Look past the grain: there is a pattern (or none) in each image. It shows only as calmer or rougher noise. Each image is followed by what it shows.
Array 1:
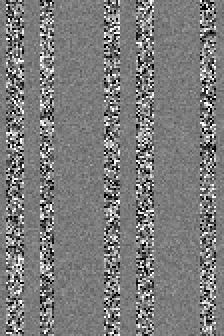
bands of columns
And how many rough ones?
5
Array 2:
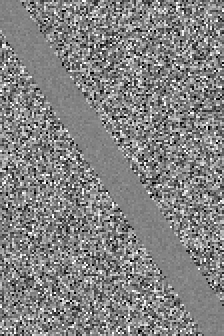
a diagonal band
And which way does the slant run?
top left to bottom right
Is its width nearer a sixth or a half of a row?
a sixth
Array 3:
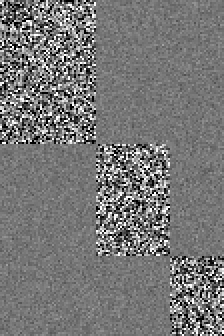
blocks along the diagonal
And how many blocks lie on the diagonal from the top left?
3
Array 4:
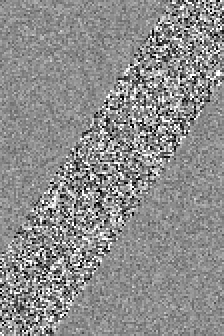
a diagonal band
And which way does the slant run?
bottom left to top right
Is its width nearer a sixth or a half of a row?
a half
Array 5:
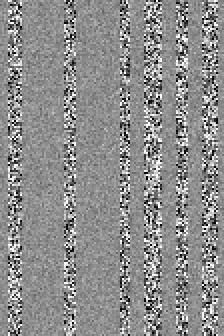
bands of columns
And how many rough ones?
6
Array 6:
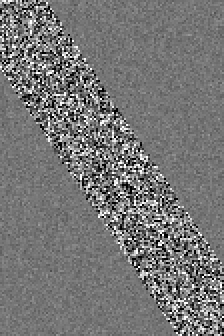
a diagonal band
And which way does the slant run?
top left to bottom right
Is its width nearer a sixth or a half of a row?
a half
